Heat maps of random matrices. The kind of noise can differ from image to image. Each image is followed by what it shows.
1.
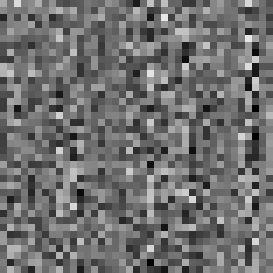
columns of uneven size
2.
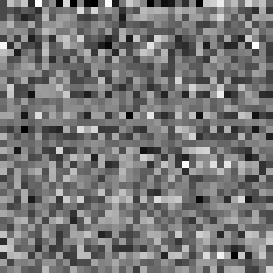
rows of uneven size
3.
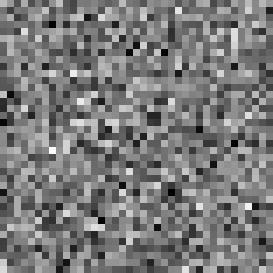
independent entries
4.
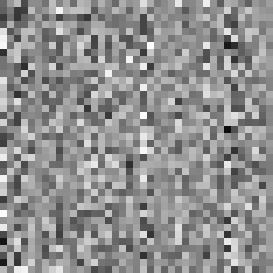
columns of uneven size
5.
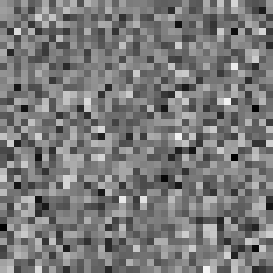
low rank plus noise
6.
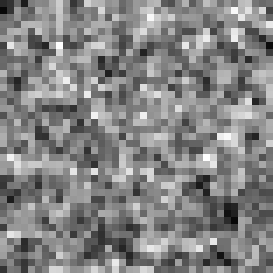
blotchy
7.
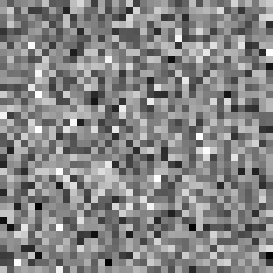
independent entries
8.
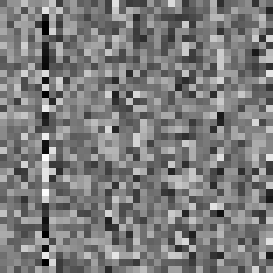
columns of uneven size
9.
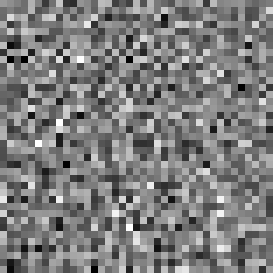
low rank plus noise
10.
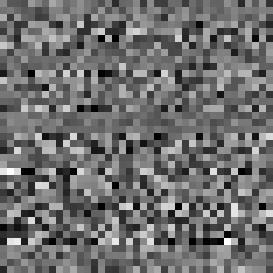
rows of uneven size
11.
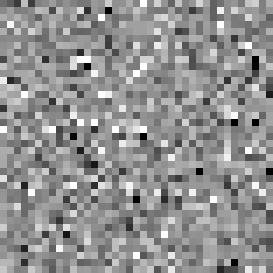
heavy tails
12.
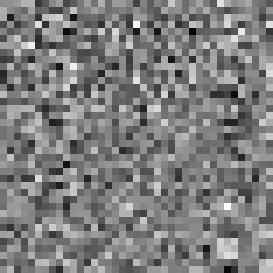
low rank plus noise
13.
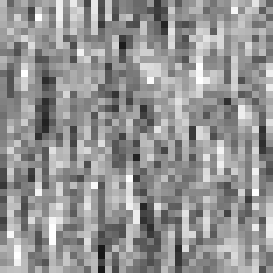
streaked along the columns
